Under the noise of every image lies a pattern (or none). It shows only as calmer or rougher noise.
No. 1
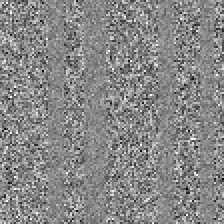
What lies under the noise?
bands of columns
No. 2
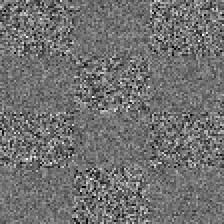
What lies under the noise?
a checkerboard
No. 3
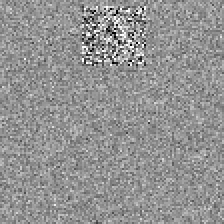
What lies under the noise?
one block
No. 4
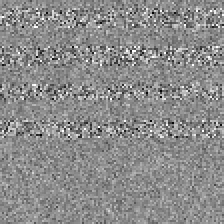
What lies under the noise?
bands of rows
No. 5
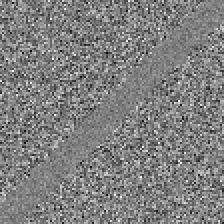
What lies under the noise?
a diagonal band
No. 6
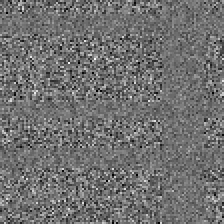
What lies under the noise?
bands of rows crossing bands of columns
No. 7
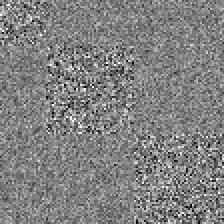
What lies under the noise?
blocks along the diagonal
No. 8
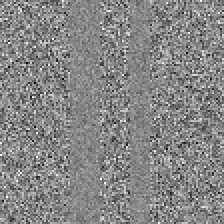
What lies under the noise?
bands of columns
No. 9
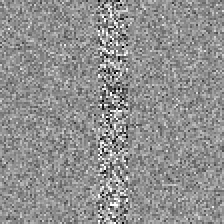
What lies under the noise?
one band of columns
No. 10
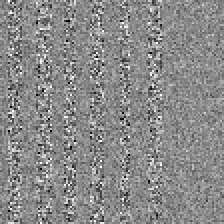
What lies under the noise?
bands of columns
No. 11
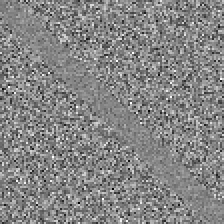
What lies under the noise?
a diagonal band
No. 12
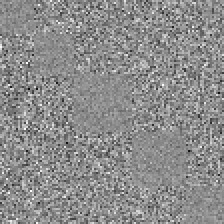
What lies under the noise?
blocks along the diagonal
